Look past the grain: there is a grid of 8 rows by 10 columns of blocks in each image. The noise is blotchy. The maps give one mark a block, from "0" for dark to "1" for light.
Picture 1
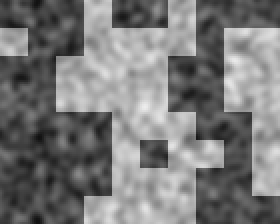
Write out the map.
0 0 0 1 0 0 1 0 0 0
1 0 0 1 1 1 1 0 1 1
0 0 1 1 1 1 0 0 1 1
0 0 1 1 1 1 0 0 1 1
0 0 0 0 1 1 1 0 0 1
0 0 0 0 1 0 1 1 0 1
0 0 0 0 1 1 1 0 0 1
0 0 0 1 1 1 1 0 0 0
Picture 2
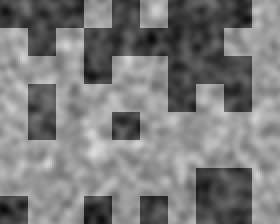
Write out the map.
0 0 0 1 0 1 0 0 0 1
1 0 1 0 0 0 0 0 1 1
1 1 1 0 1 1 0 0 0 1
1 0 1 1 1 1 0 1 0 1
1 0 1 1 0 1 1 1 1 1
1 1 1 1 1 1 1 1 1 1
1 1 1 1 1 1 1 0 0 1
0 1 1 0 1 0 1 0 0 1
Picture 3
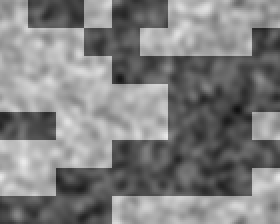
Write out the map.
1 0 0 1 0 0 1 1 1 1
1 1 1 0 0 1 1 1 1 0
1 1 1 1 0 0 0 0 0 0
1 1 1 1 1 1 0 0 0 0
0 0 1 1 1 1 0 0 0 1
1 1 1 1 0 0 0 0 0 0
1 1 0 0 0 0 0 0 0 1
0 0 0 0 1 1 1 1 1 1
